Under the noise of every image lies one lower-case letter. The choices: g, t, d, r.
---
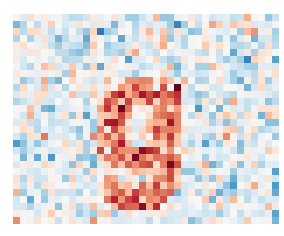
g
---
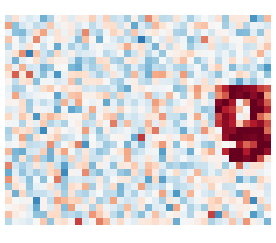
g
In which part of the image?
middle right
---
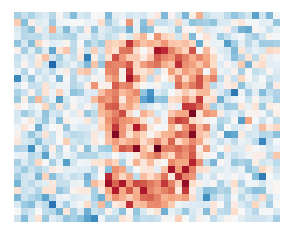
g
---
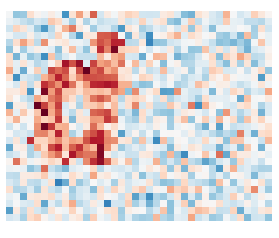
d
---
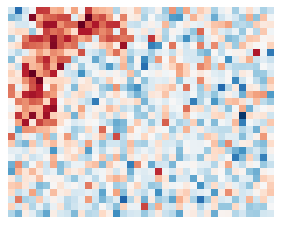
r
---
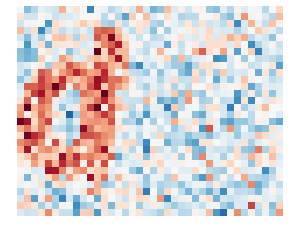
d
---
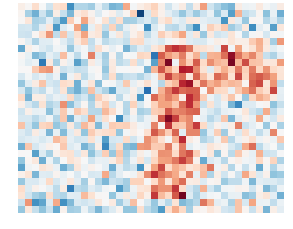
r
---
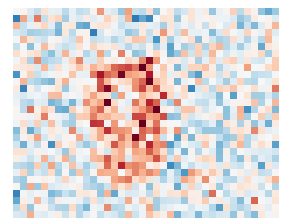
g
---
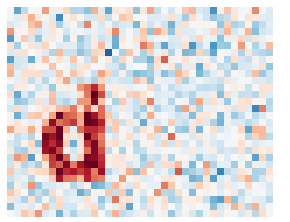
d
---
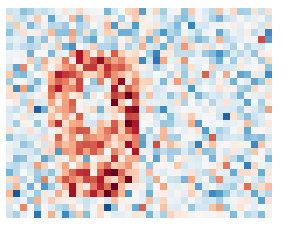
g
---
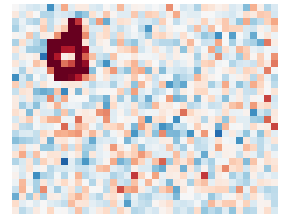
d
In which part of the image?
top left
